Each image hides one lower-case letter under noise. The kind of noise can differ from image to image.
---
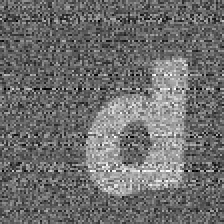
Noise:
rows of uneven size
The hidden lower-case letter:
d
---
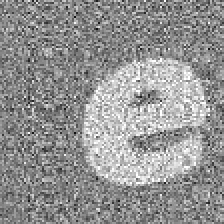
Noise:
low rank plus noise
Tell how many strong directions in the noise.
three or four
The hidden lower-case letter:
e
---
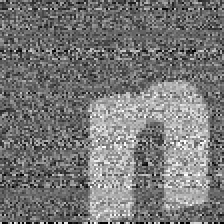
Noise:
rows of uneven size
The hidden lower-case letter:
n
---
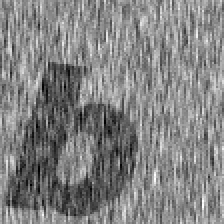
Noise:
streaked along the columns
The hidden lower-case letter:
b
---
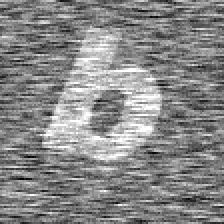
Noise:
streaked along the rows
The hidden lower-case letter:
b
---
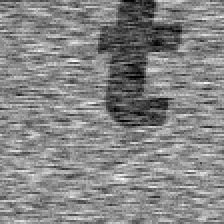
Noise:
streaked along the rows
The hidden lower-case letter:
t
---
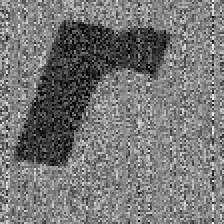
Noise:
columns of uneven size
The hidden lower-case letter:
r
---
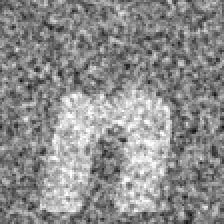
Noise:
blotchy
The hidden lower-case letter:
n
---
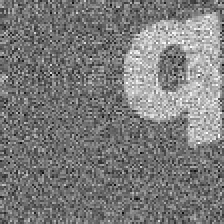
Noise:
low rank plus noise
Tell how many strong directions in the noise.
three or four
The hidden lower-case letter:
q
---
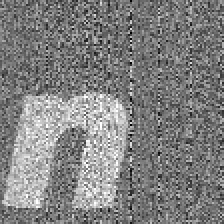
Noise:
columns of uneven size
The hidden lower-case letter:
n
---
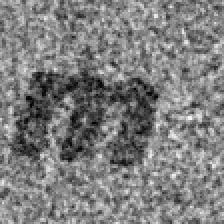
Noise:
blotchy
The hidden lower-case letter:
m
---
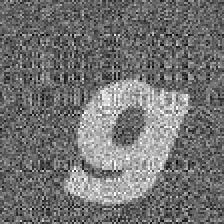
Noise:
low rank plus noise
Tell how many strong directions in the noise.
one
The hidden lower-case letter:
g
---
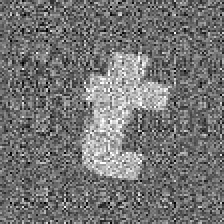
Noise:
low rank plus noise
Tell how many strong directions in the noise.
three or four
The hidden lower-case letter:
t
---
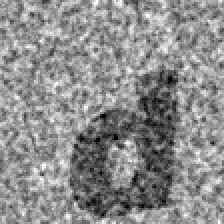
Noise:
blotchy
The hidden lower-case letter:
d
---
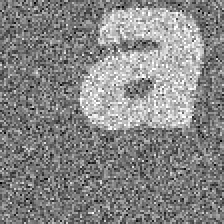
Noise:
independent entries
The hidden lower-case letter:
a
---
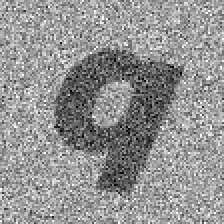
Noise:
independent entries
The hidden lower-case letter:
q
